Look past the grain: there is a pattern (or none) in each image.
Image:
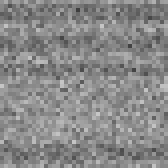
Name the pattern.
bands of rows
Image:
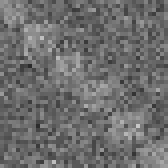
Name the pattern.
blocks along the diagonal
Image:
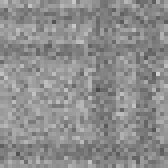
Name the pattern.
bands of rows crossing bands of columns
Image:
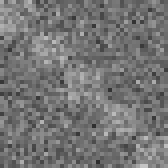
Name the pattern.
blocks along the diagonal
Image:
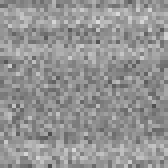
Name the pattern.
bands of rows
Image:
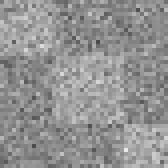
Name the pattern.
blocks along the diagonal
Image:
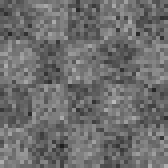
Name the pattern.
a checkerboard
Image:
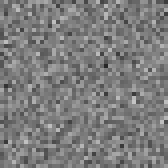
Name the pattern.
only noise
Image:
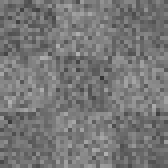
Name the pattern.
a checkerboard
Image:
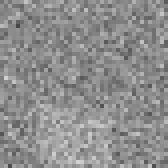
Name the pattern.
one block
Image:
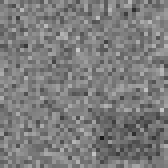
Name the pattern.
one block
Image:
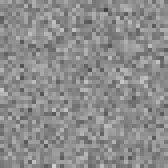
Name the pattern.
only noise
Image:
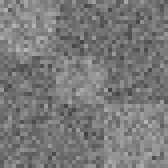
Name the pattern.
blocks along the diagonal
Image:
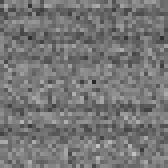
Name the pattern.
bands of rows
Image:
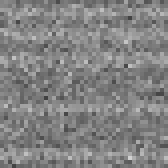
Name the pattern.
bands of rows
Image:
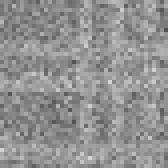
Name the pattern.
bands of rows crossing bands of columns
